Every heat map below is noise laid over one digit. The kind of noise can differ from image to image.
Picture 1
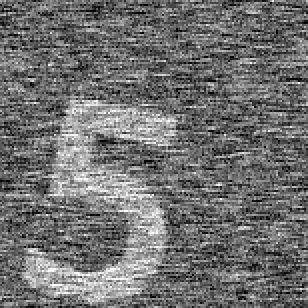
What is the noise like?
streaked along the rows
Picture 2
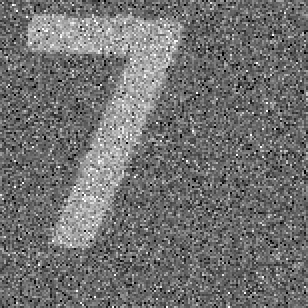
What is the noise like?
heavy tails
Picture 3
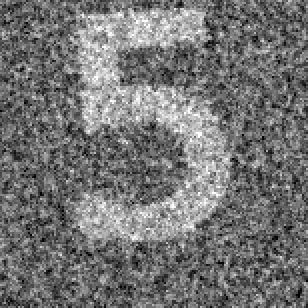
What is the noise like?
blotchy
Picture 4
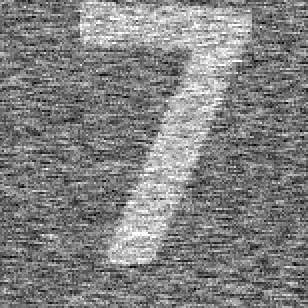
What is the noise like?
streaked along the rows
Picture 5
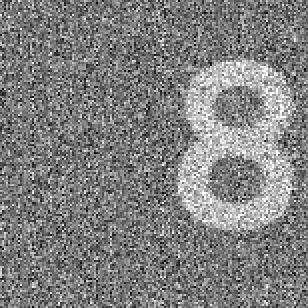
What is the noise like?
columns of uneven size
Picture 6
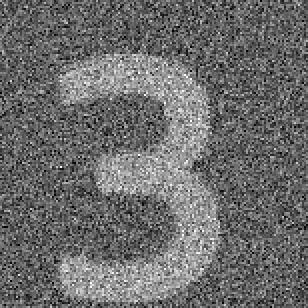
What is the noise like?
low rank plus noise
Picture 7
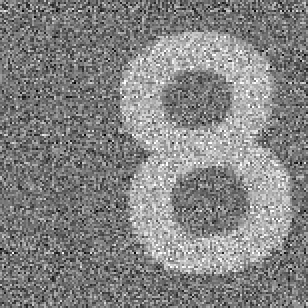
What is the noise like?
rows of uneven size
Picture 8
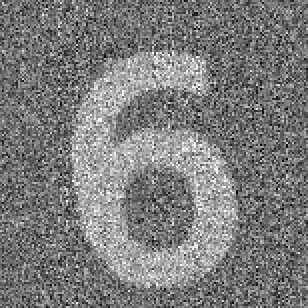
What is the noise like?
columns of uneven size
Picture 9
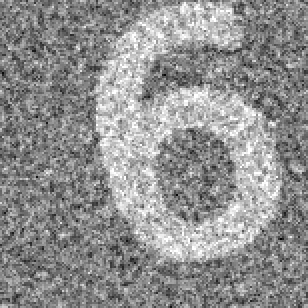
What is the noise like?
blotchy
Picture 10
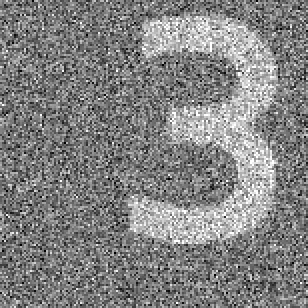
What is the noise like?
low rank plus noise
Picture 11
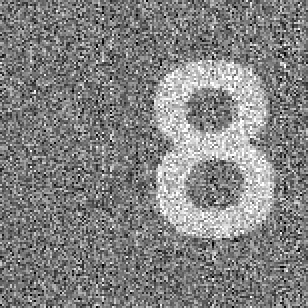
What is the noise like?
columns of uneven size
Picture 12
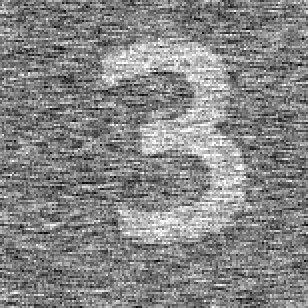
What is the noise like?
streaked along the rows
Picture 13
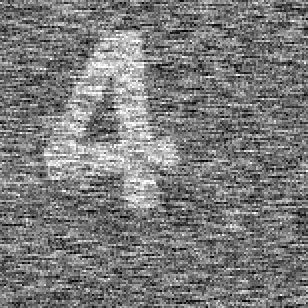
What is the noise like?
streaked along the rows
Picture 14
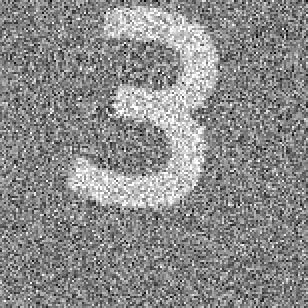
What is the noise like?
low rank plus noise
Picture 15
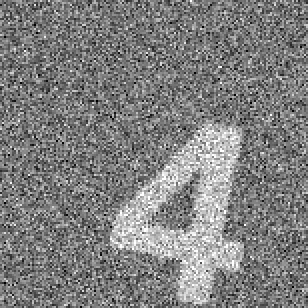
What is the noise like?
independent entries
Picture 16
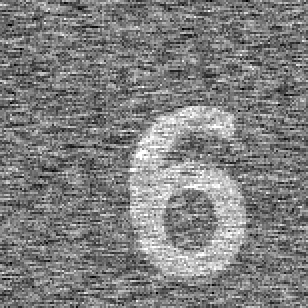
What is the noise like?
streaked along the rows
